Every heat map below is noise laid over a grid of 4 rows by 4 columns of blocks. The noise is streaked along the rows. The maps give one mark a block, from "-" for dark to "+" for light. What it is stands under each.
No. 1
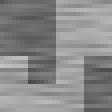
--++
--++
+-+-
+++-
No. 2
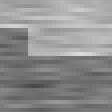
++++
-+++
----
----
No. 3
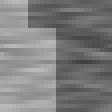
+---
++--
++--
++--
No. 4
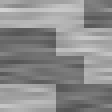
+++-
--++
---+
++--
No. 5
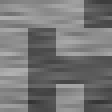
+++-
+-++
+---
+-+-
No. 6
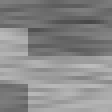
----
+---
++++
-+++
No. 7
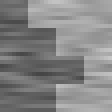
-+++
--++
---+
--++
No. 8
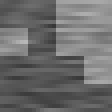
--++
+-++
---+
----
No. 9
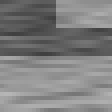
--++
----
++++
++++
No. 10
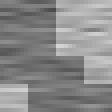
--++
--++
---+
+---
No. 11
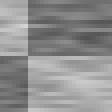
+---
+---
-+++
-+++
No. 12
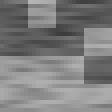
-+--
---+
+++-
++++
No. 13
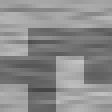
++++
+---
--+-
+-++
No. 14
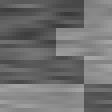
---+
--++
---+
+++-
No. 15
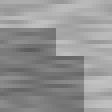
++++
--++
---+
---+
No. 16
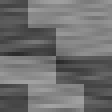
-+++
--++
++--
-++-
